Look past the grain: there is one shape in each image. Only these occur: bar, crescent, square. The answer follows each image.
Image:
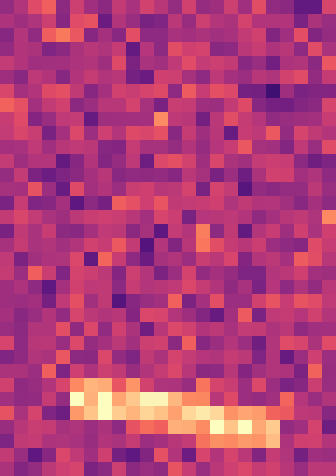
bar
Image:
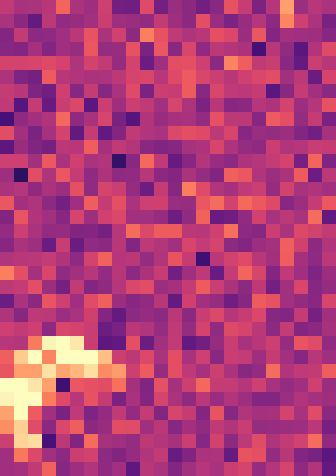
crescent
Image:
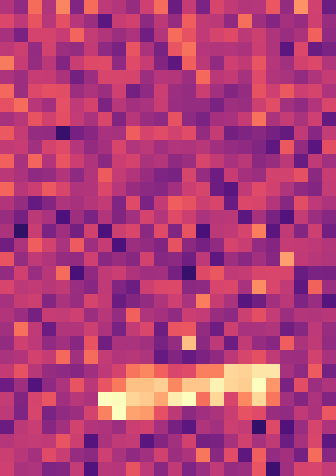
bar
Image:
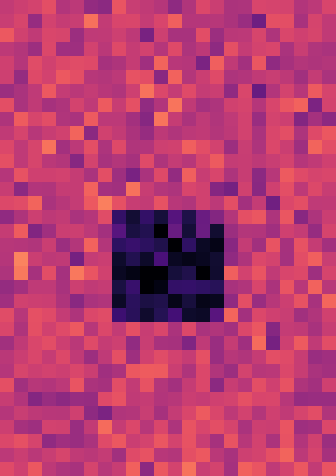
square
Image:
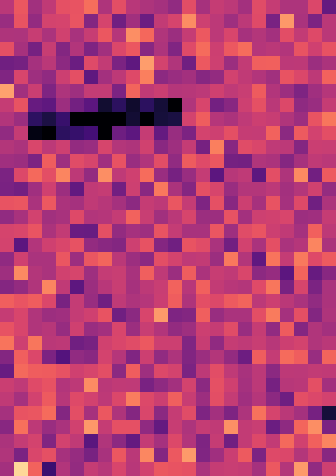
bar
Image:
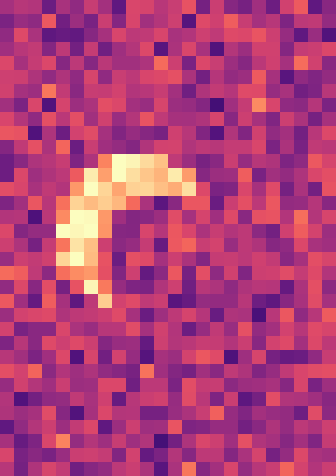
crescent
